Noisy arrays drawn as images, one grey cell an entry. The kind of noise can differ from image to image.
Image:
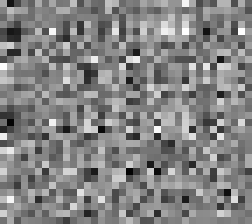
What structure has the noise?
low rank plus noise
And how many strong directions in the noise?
two
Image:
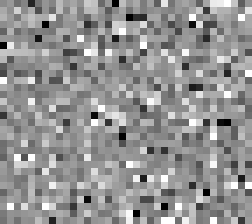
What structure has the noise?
heavy tails
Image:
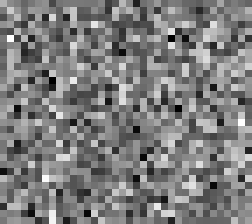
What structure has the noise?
independent entries
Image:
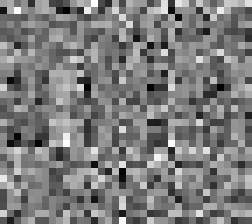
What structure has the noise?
low rank plus noise
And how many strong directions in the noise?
two
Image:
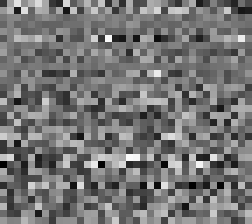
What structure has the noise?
rows of uneven size
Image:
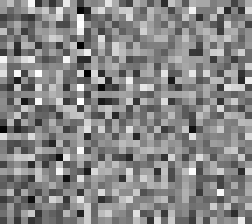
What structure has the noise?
low rank plus noise
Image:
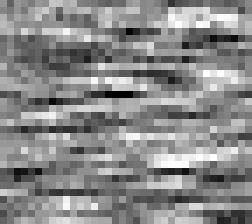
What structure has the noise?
streaked along the rows
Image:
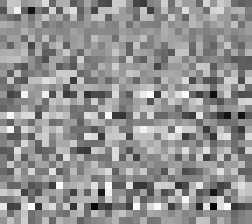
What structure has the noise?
rows of uneven size
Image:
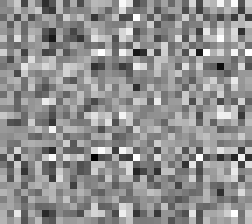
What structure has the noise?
low rank plus noise
